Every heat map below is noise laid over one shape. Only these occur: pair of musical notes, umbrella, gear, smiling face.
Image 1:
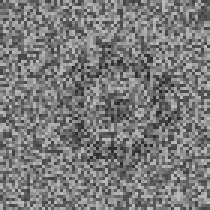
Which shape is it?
gear
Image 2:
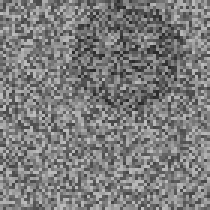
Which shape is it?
smiling face
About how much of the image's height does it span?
half
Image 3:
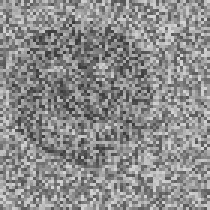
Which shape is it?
smiling face
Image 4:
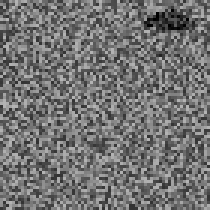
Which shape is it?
umbrella
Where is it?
top right
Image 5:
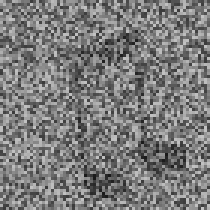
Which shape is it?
pair of musical notes
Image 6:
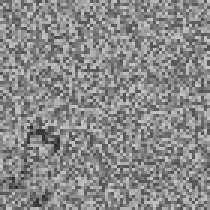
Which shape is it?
pair of musical notes
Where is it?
bottom left
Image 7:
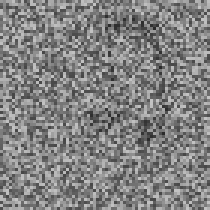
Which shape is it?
pair of musical notes
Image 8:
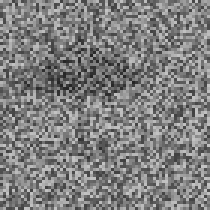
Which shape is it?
umbrella
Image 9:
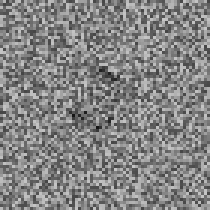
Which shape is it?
pair of musical notes
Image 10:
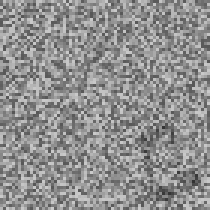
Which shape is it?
pair of musical notes
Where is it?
bottom right
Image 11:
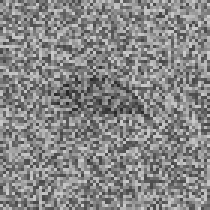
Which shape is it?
umbrella
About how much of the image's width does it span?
half
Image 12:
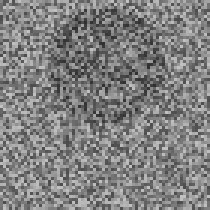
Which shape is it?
smiling face
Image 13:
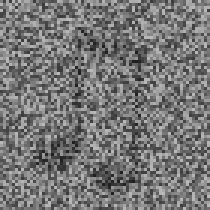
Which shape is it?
pair of musical notes
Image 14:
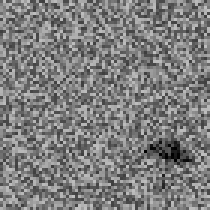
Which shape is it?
umbrella
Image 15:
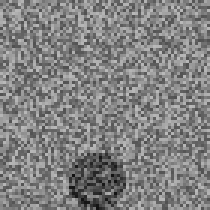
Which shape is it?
smiling face
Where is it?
bottom middle
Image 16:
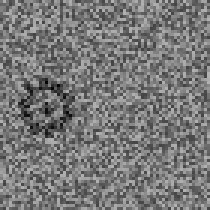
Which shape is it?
gear
